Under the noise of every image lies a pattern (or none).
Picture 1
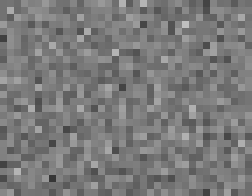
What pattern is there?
only noise
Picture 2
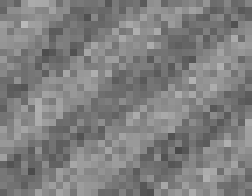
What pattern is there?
diagonal stripes
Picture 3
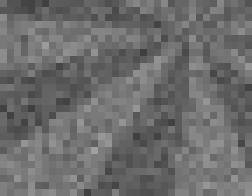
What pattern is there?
spokes from one point
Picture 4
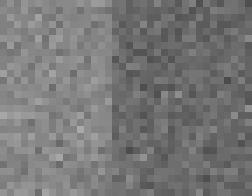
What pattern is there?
a sharp edge
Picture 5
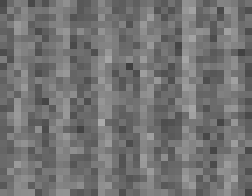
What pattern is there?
vertical stripes
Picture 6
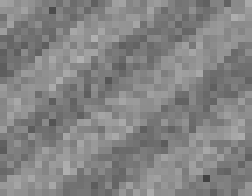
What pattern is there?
diagonal stripes
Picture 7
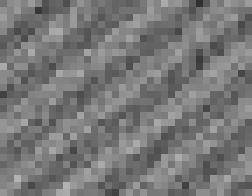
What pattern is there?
diagonal stripes
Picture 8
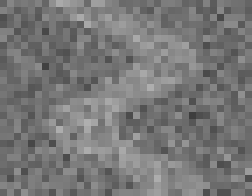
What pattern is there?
a wavy band
